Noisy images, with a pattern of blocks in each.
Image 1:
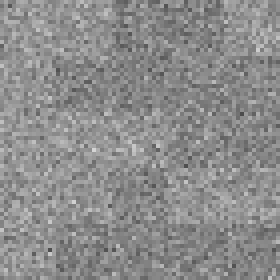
no symmetry
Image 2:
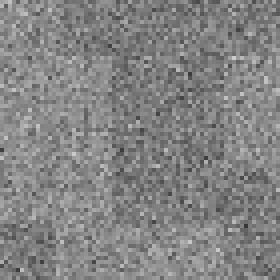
no symmetry
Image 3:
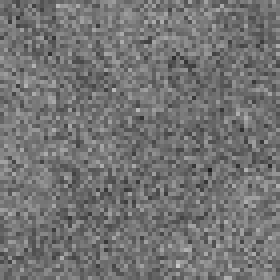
mirrored about the diagonal from the top left
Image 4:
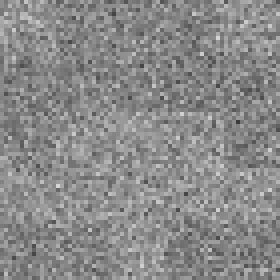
left and right mirror each other
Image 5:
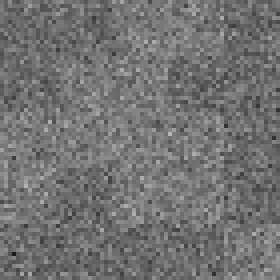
mirrored about the diagonal from the top left
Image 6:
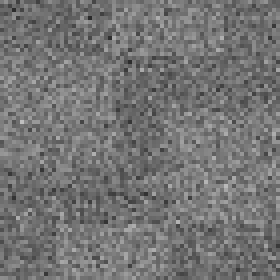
the same after a half turn
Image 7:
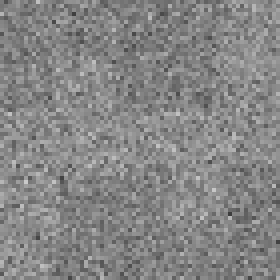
the same after a half turn
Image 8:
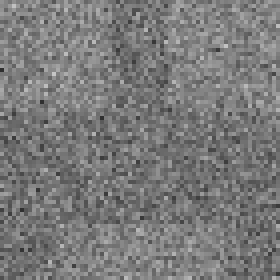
left and right mirror each other
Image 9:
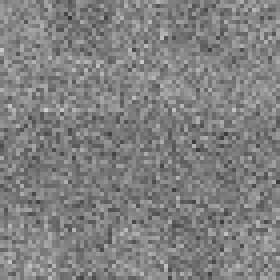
left and right mirror each other
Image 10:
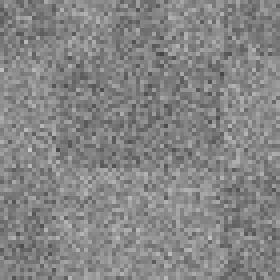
left and right mirror each other
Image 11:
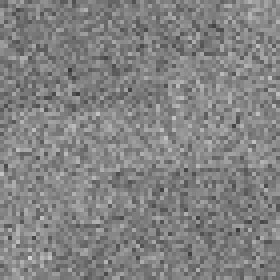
the same after a half turn
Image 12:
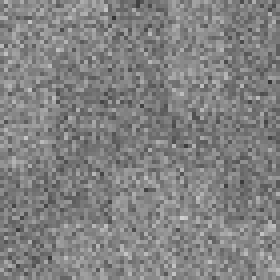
no symmetry
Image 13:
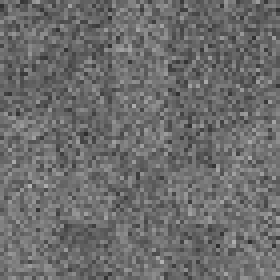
left and right mirror each other
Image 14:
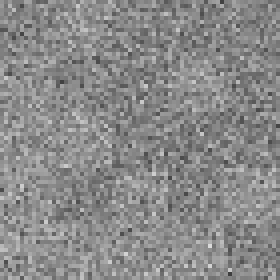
mirrored about the diagonal from the bottom left
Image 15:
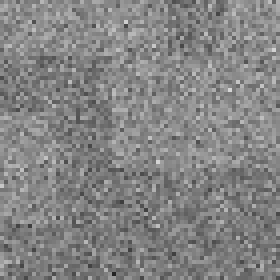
no symmetry
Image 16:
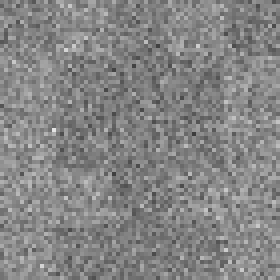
left and right mirror each other
